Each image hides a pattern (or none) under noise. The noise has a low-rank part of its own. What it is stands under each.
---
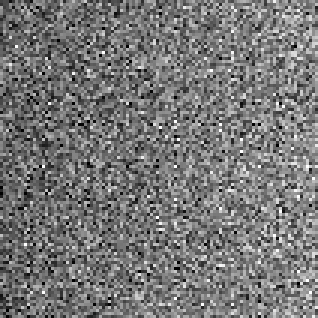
a smooth slope
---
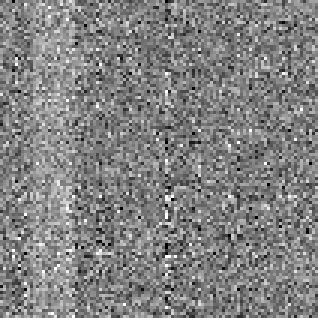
one vertical stripe
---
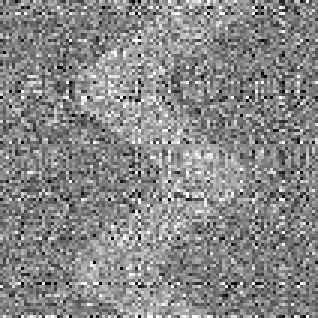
a wavy band
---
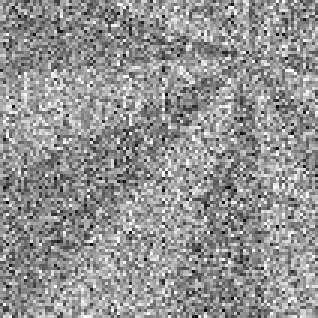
spokes from one point
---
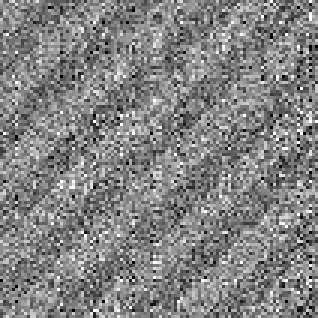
diagonal stripes
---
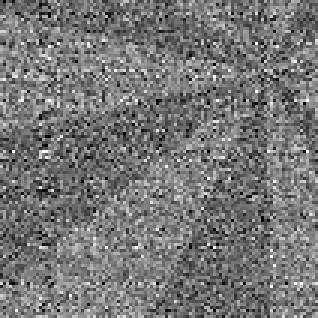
spokes from one point
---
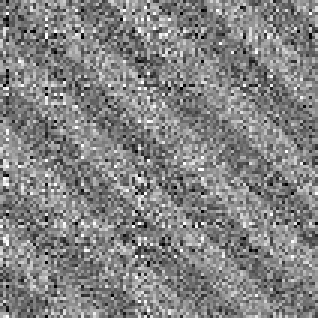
diagonal stripes
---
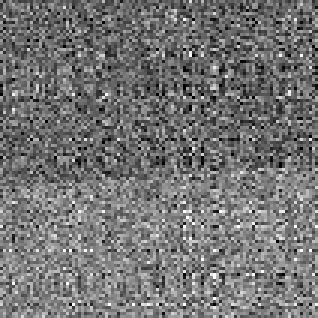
a sharp edge
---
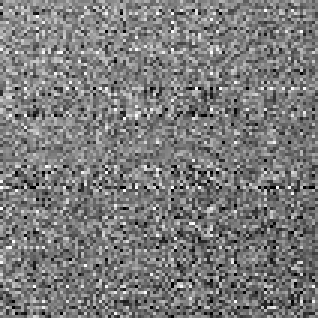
a smooth slope
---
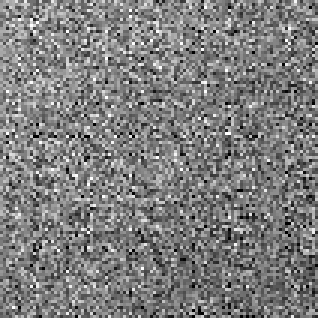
a smooth slope
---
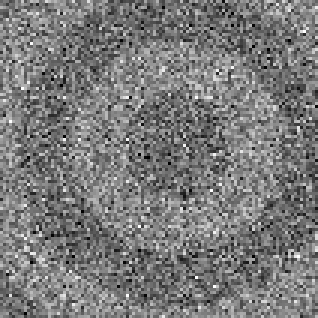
rings round one point
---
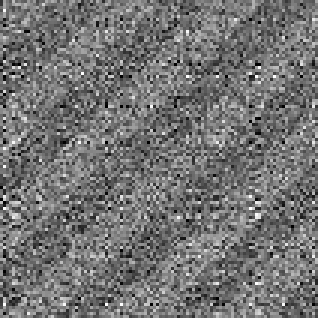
diagonal stripes
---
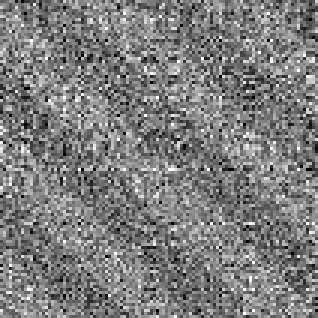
diagonal stripes
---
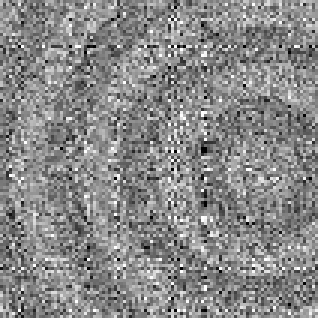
rings round one point
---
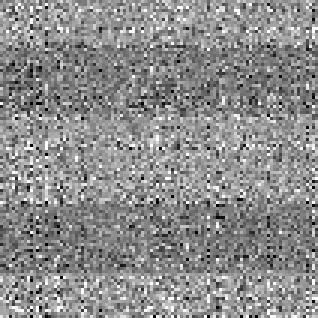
horizontal stripes
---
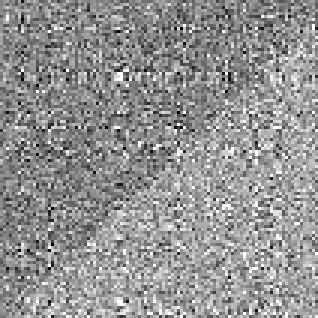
a sharp edge
